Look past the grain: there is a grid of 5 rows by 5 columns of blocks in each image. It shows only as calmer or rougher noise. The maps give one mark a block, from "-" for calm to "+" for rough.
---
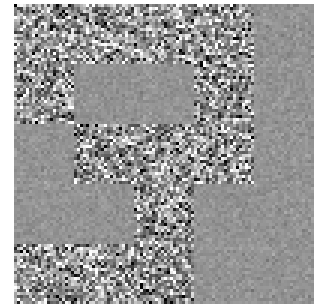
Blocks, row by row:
+ + + + -
+ - - + -
- + + + -
- - + - -
+ + + - -
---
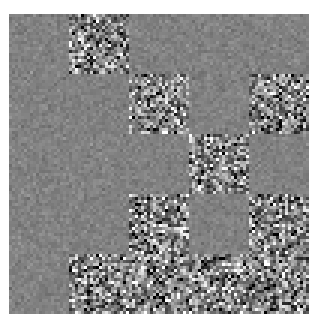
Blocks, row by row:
- + - - -
- - + - +
- - - + -
- - + - +
- + + + +
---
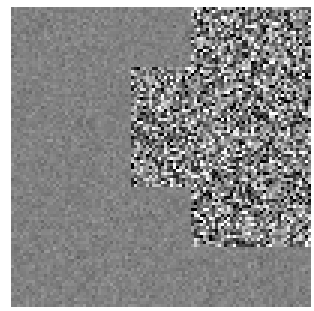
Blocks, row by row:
- - - + +
- - + + +
- - + + +
- - - + +
- - - - -
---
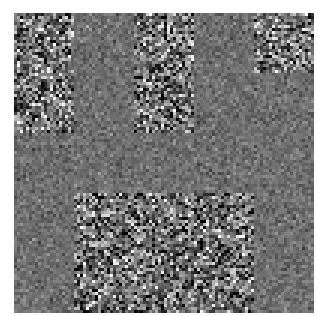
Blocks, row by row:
+ - + - +
+ - + - -
- - - - -
- + + + -
- + + + -
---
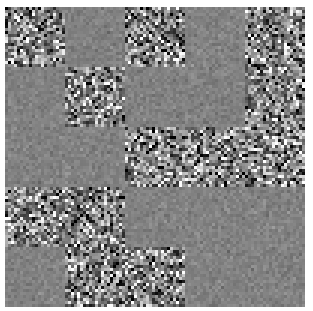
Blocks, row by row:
+ - + - +
- + - - +
- - + + +
+ + - - -
- + + - -
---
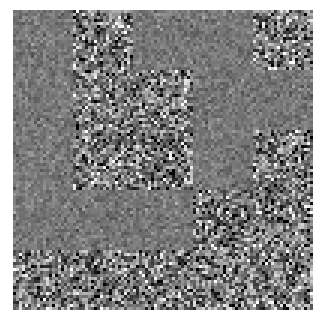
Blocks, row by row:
- + - - +
- + + - -
- + + - +
- - - + +
+ + + + +
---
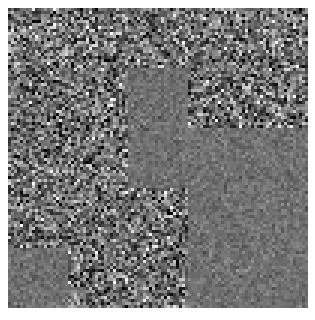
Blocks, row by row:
+ + + + +
+ + - + +
+ + - - -
+ + + - -
- + + - -
